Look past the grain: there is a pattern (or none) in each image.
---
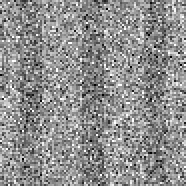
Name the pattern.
vertical stripes
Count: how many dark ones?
3
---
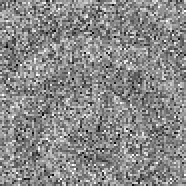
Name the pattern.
rings round one point
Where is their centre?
bottom middle
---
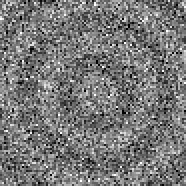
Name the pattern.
rings round one point
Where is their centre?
centre
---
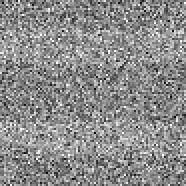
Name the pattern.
horizontal stripes
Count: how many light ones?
2
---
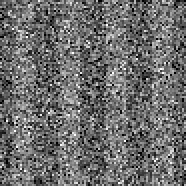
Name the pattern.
vertical stripes
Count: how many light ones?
4
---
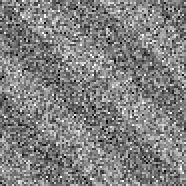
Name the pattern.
diagonal stripes
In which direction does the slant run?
top left to bottom right
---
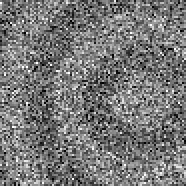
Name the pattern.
rings round one point
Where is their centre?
middle right
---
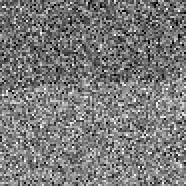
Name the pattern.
a sharp edge
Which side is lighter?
bottom
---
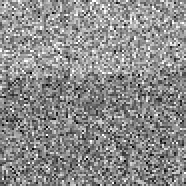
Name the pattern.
a sharp edge
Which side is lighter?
top
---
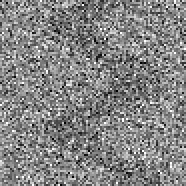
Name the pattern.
a wavy band
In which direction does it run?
top to bottom
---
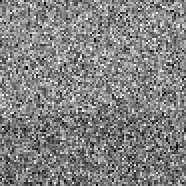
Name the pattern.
a sharp edge
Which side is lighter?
top
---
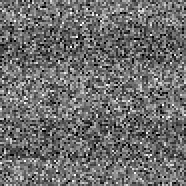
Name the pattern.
horizontal stripes
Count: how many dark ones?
2
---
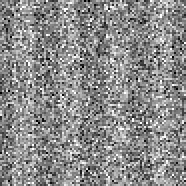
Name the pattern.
vertical stripes
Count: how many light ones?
4
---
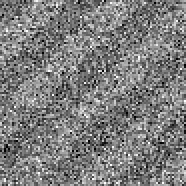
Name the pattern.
diagonal stripes
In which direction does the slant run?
bottom left to top right
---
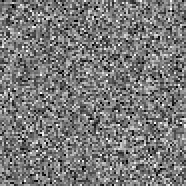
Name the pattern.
only noise
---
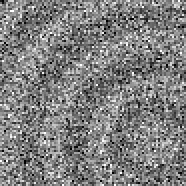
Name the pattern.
rings round one point
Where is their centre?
bottom right
